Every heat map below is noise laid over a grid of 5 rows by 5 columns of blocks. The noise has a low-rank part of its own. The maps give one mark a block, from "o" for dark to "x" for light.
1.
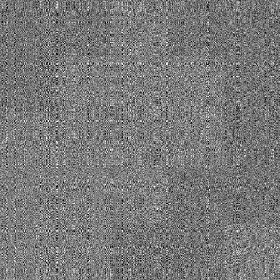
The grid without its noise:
o o x o o
o x x x o
x x x x o
x x x o o
x x o o x
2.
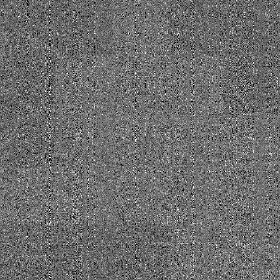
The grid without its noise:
o o x o o
o x x x o
o x x x x
x x x x x
o o o x x
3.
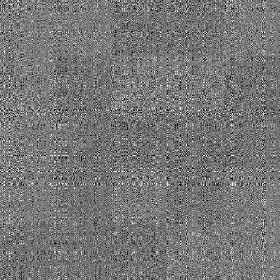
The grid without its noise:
x x o o x
x o x x o
x o o o o
x o x o x
o o o x x
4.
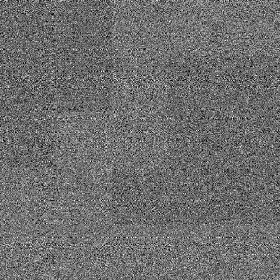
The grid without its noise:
o o x x x
o o x o o
o x x o o
x x o o o
x x x x x
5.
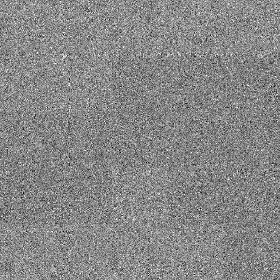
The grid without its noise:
x x x x x
x x o o o
o o o o o
o o x o o
x x x x o
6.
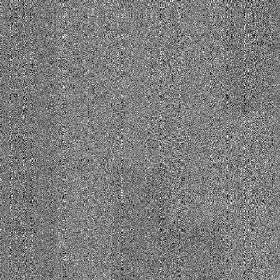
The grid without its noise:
o x x x o
o x x x o
o x x x x
o x o x x
o x o o x
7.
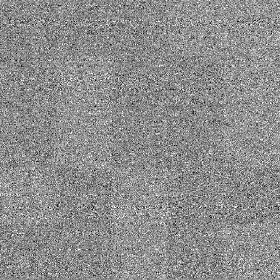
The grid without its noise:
o o o x x
o x o o x
o x o o x
x o x o o
o o x o x
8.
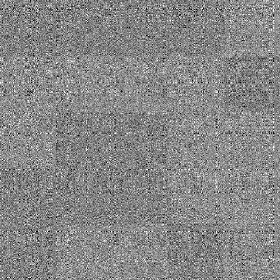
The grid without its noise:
o o o o x
x x x x o
x o o x x
o o o x x
o x x o x
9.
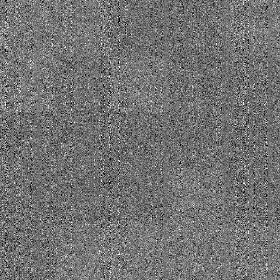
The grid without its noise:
x x o o x
x o x o o
o o o o o
o o o x o
o x x x x
